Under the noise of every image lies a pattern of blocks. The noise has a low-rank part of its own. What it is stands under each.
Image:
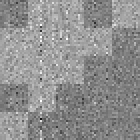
mirrored about the diagonal from the top left
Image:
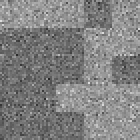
no symmetry
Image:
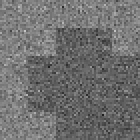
mirrored about the diagonal from the top left
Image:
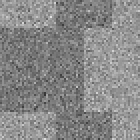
top and bottom mirror each other
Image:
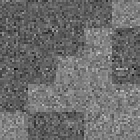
mirrored about the diagonal from the top left
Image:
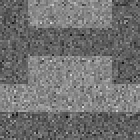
left and right mirror each other
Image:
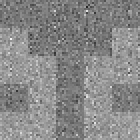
left and right mirror each other
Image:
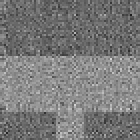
left and right mirror each other
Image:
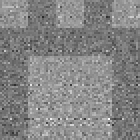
left and right mirror each other
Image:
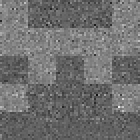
left and right mirror each other
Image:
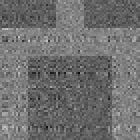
left and right mirror each other
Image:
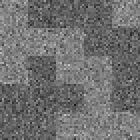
mirrored about the diagonal from the bottom left
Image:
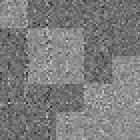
mirrored about the diagonal from the top left
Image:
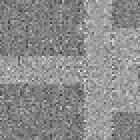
top and bottom mirror each other
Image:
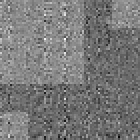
mirrored about the diagonal from the top left
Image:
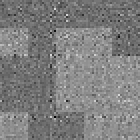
no symmetry
